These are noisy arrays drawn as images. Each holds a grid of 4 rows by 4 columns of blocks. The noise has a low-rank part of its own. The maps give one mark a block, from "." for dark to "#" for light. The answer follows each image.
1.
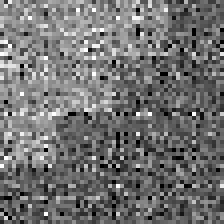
# # # .
# # . .
# . . .
. . . .
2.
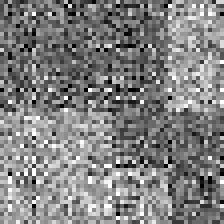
. . . #
. . . #
# # . .
# # # .
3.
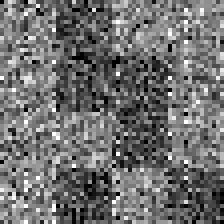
# . # #
# . . #
# # . #
# . # .
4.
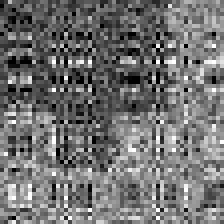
. . . #
. . . #
# . # #
# # # #
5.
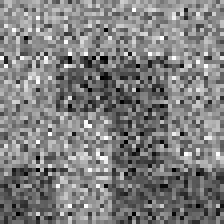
# # # #
# . . #
# # . #
. # . .
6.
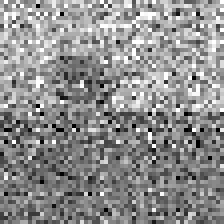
# # # #
# . # #
. . . .
. . . .
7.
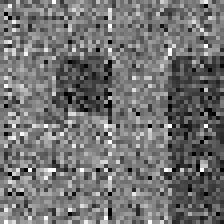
# # # #
# . # .
# # # .
# # # .
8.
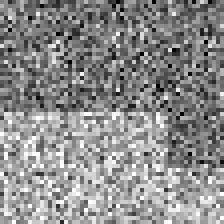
. . . .
. . . .
# # # .
# # # #
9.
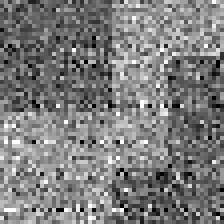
. . # #
. . # .
# # # .
# # . .
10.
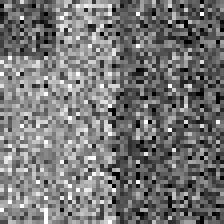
. # . .
# # . .
# # . .
# # . .
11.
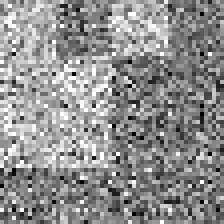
# . # .
# # . .
# # . .
. . . .
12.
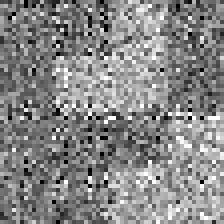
. . # .
. # # .
. . . #
. . # #
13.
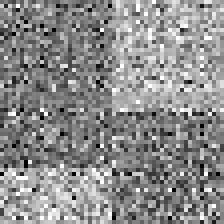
. . # #
. . # #
. . . .
# # . .
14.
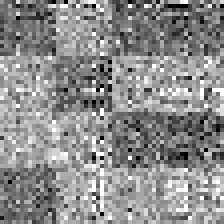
. # . .
# . # #
# # . .
. # # #
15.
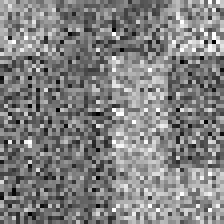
# . . #
. . # .
. . # .
. . # #
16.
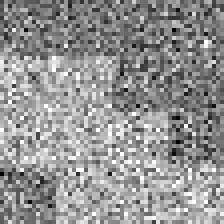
. . . .
# # . .
# # # .
. # # #
